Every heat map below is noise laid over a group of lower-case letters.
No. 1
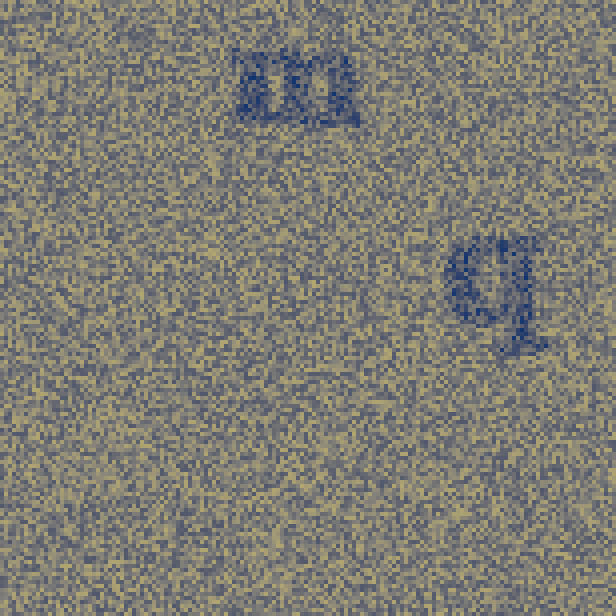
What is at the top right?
nothing
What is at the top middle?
m
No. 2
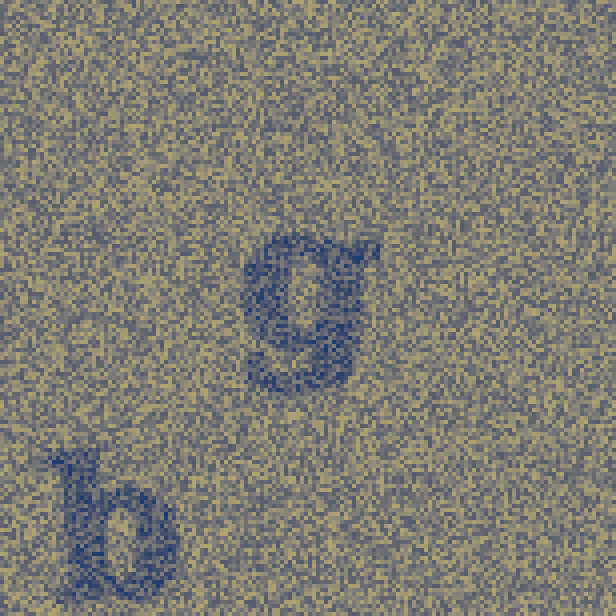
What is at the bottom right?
nothing
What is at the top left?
nothing
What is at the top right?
nothing
